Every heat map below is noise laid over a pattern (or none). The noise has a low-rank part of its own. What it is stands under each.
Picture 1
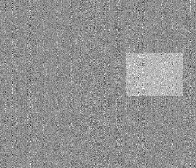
one block
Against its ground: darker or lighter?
lighter
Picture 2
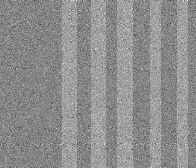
bands of columns
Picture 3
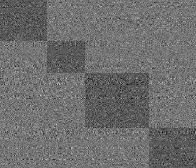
blocks along the diagonal
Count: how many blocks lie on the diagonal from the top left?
4
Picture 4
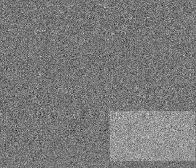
one block
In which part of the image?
bottom right
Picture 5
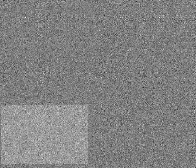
one block
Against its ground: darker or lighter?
lighter
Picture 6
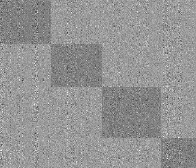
blocks along the diagonal
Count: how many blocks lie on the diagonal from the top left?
4
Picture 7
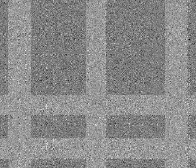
bands of rows crossing bands of columns
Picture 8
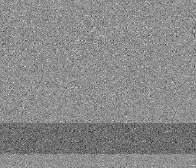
one band of rows
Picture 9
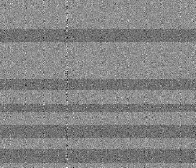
bands of rows
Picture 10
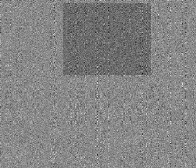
one block
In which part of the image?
top middle
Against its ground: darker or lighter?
darker
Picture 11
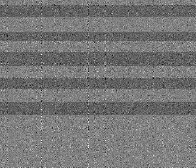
bands of rows
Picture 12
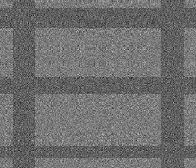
bands of rows crossing bands of columns
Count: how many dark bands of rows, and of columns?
3 and 2
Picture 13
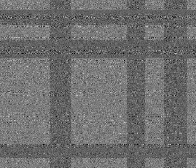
bands of rows crossing bands of columns
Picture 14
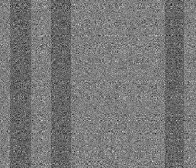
bands of columns
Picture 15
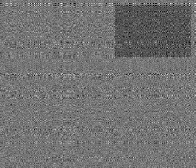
one block
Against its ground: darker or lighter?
darker
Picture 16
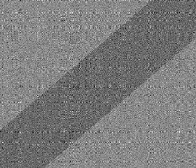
a diagonal band
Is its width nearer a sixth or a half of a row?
a half
